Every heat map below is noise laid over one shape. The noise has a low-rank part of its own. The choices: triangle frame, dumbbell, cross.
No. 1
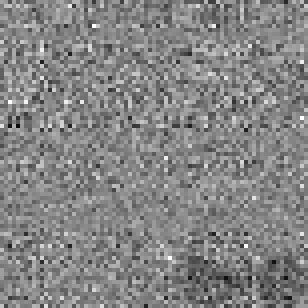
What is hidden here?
dark dumbbell, bottom right
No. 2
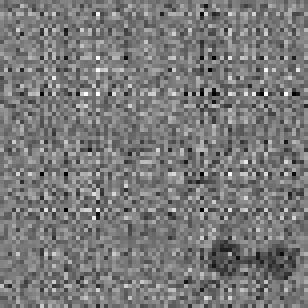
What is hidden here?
dark dumbbell, bottom right
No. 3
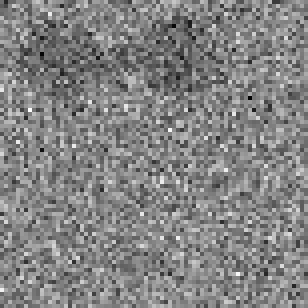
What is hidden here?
dark dumbbell
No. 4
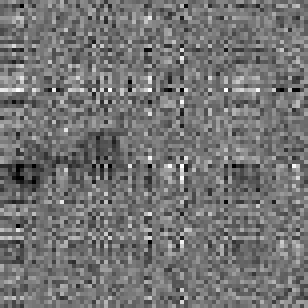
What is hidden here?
dark dumbbell, middle left
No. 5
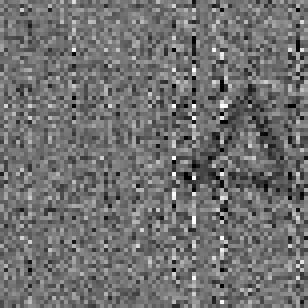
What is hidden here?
dark triangle frame, middle right
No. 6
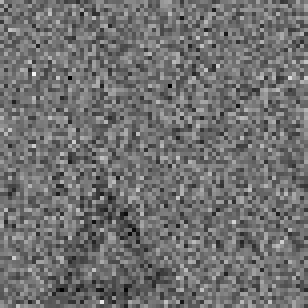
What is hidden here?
dark triangle frame
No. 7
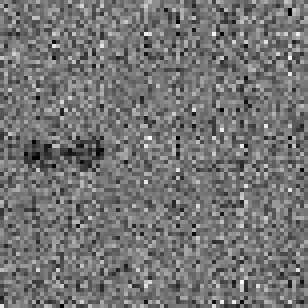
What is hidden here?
dark dumbbell, middle left
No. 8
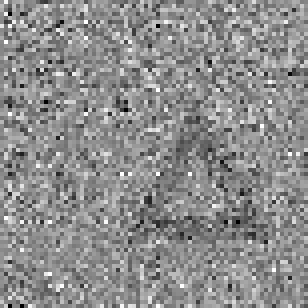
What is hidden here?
dark triangle frame
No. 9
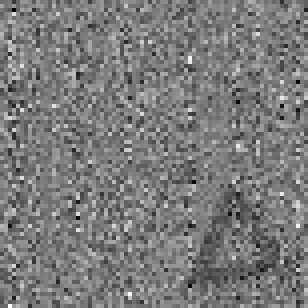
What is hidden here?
dark triangle frame, bottom right
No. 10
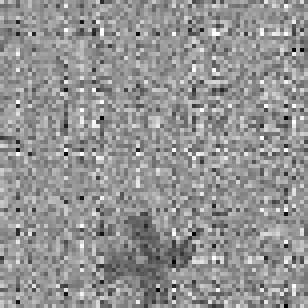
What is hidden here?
dark cross, bottom middle
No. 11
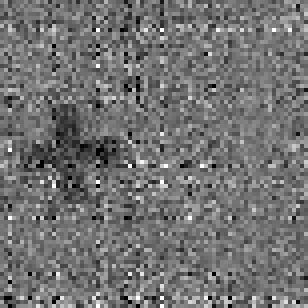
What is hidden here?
dark cross, middle left
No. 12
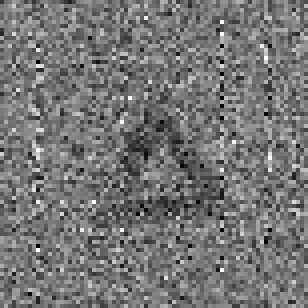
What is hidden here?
dark triangle frame
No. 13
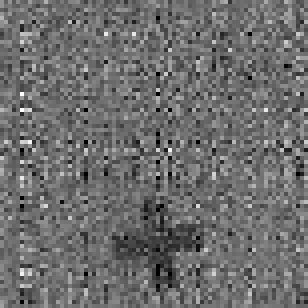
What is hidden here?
dark cross, bottom middle
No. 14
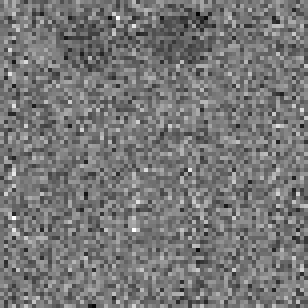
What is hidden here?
dark dumbbell
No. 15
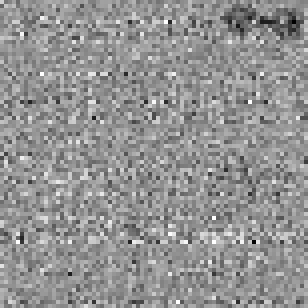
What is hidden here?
dark dumbbell, top right
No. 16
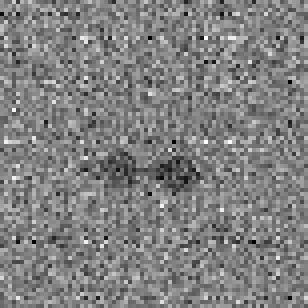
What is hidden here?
dark dumbbell, centre
